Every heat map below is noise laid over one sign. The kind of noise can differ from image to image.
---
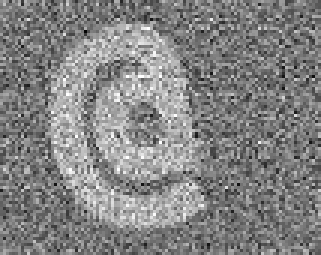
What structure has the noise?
low rank plus noise
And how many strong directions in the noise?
two
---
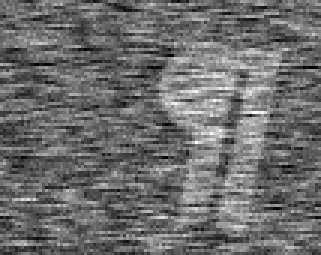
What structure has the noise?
streaked along the rows
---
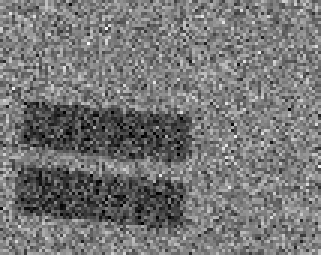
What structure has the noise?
independent entries
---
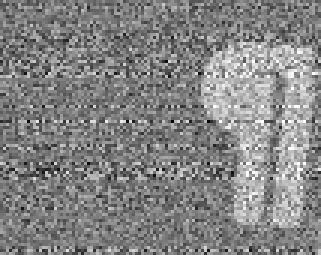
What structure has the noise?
rows of uneven size
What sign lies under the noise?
pilcrow
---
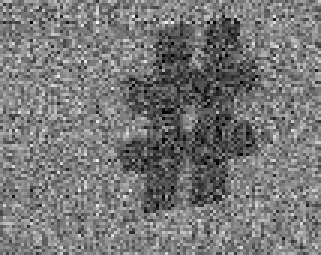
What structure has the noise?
low rank plus noise
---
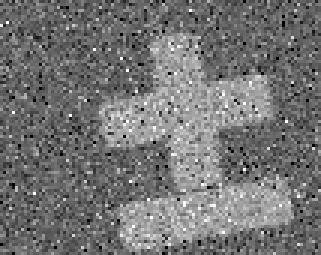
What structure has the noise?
heavy tails
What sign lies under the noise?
plus-minus sign
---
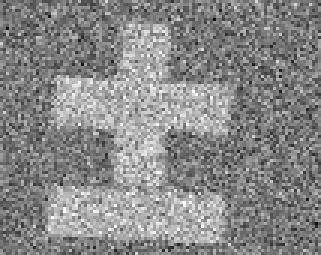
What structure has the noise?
independent entries
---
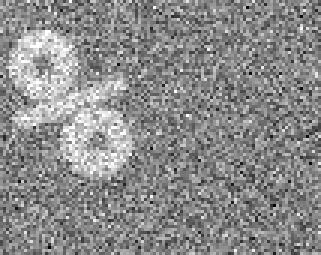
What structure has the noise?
independent entries
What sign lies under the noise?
percent sign
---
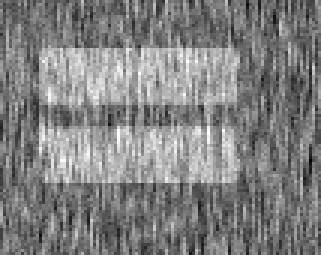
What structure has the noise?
streaked along the columns
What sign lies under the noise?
equals sign
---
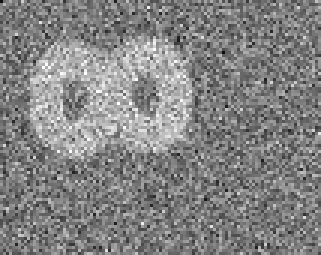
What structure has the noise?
independent entries
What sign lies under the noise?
infinity sign
